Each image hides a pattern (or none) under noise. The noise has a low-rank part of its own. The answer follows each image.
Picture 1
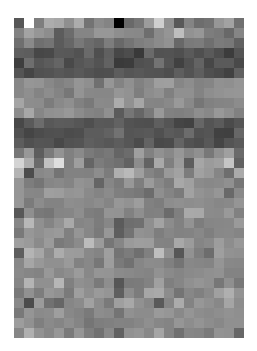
bands of rows
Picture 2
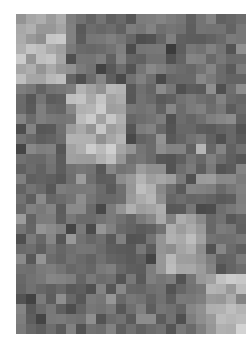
blocks along the diagonal
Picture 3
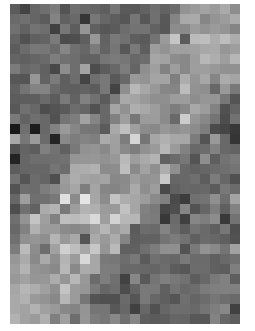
a diagonal band
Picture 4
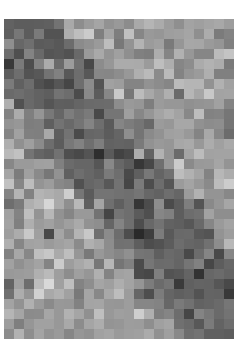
a diagonal band
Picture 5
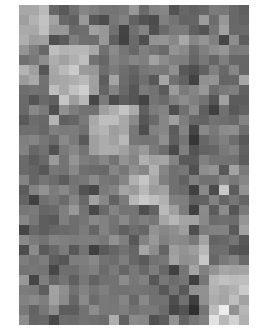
blocks along the diagonal
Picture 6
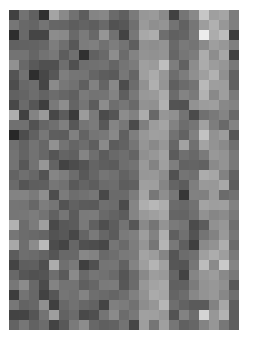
bands of columns
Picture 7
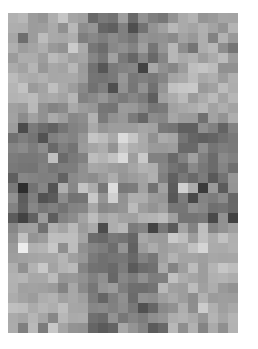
a checkerboard
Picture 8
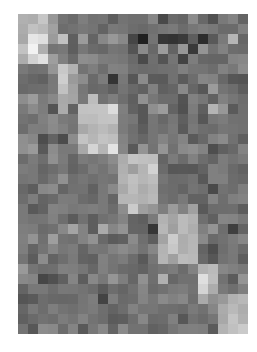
blocks along the diagonal
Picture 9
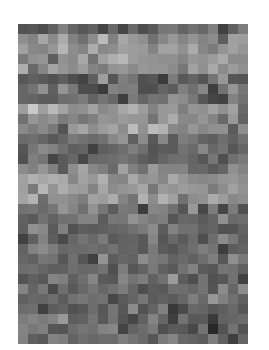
bands of rows
